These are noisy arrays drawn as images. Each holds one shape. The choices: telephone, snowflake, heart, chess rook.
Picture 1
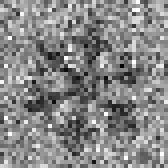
snowflake
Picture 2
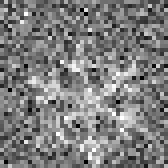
snowflake
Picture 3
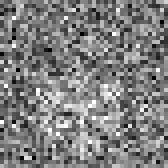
snowflake
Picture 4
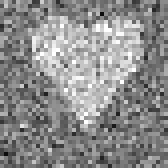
heart
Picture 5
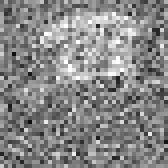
telephone
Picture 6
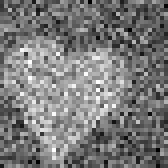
heart
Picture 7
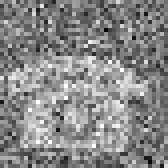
telephone
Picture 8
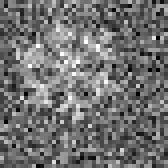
snowflake
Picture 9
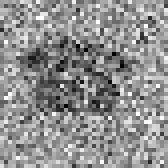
telephone
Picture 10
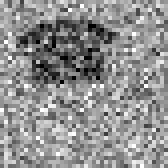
telephone
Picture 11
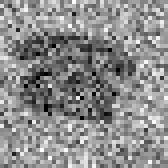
telephone
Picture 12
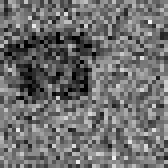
telephone
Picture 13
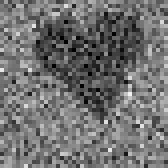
heart
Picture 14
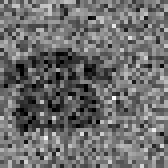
telephone
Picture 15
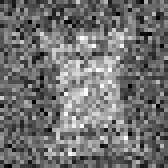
chess rook
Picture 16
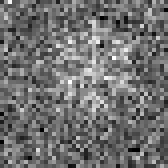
snowflake
